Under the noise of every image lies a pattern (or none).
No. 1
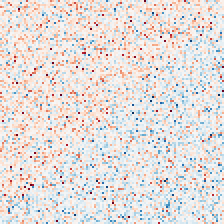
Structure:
a sharp edge
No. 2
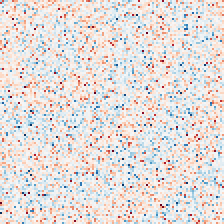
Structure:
rings round one point
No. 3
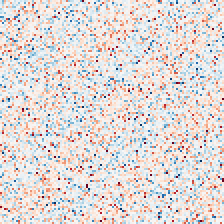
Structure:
diagonal stripes
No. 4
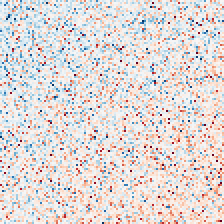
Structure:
a smooth slope
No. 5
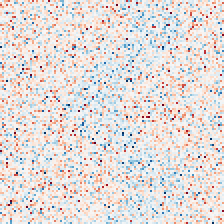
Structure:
a wavy band
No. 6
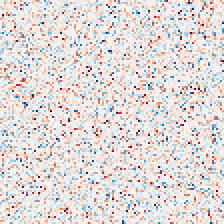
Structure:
only noise
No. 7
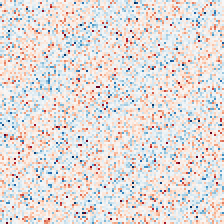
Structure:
diagonal stripes
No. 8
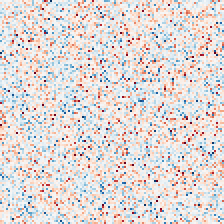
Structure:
rings round one point
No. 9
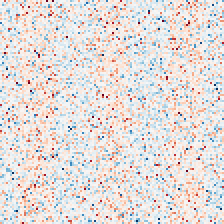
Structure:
vertical stripes
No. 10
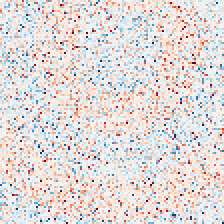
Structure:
rings round one point
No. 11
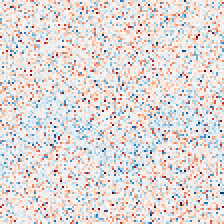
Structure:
a wavy band
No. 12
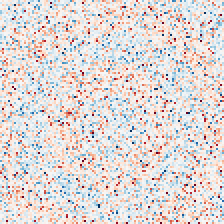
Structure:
rings round one point
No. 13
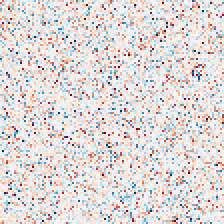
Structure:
only noise
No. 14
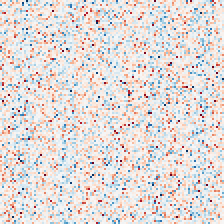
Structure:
vertical stripes
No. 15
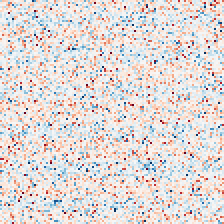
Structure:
horizontal stripes
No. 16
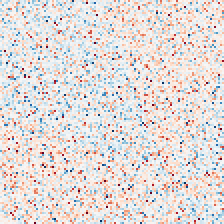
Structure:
spokes from one point
